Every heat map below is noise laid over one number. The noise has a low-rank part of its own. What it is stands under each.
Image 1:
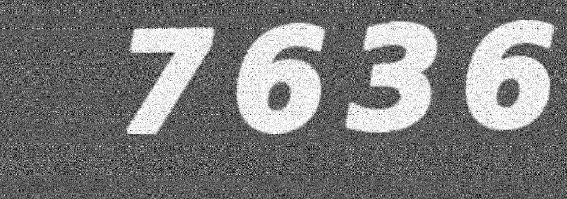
7636
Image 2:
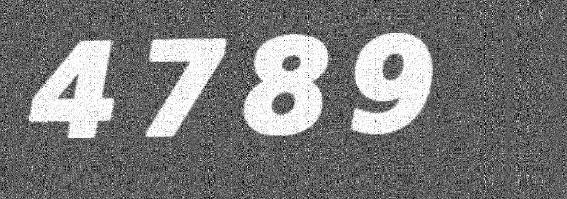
4789
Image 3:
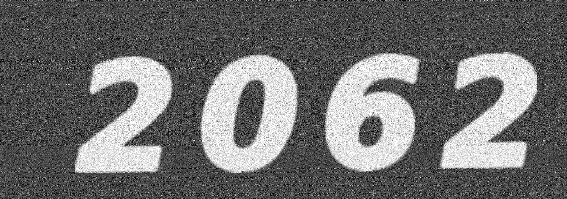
2062
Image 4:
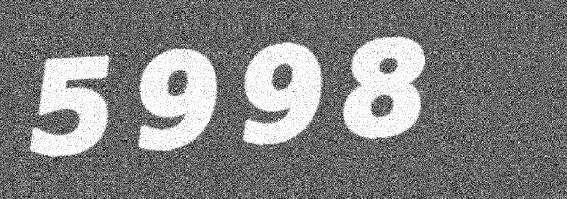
5998
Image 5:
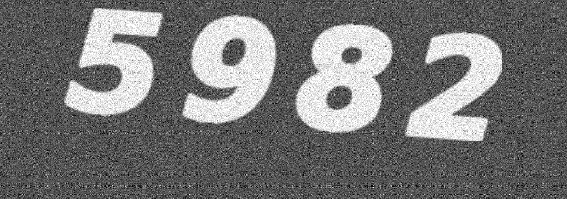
5982
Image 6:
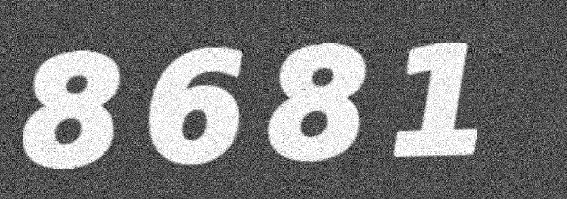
8681
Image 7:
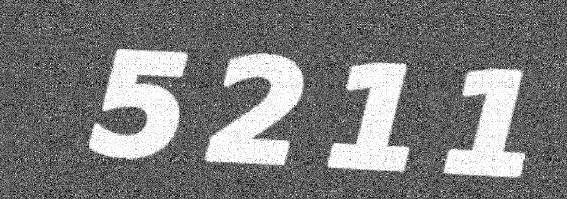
5211
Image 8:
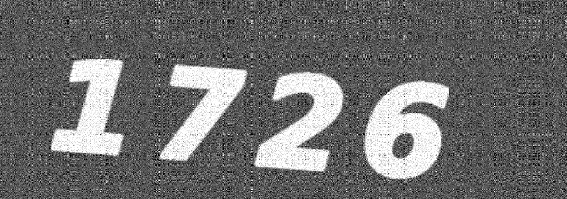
1726
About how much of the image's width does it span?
two thirds
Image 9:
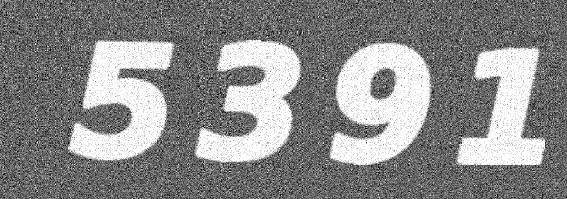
5391
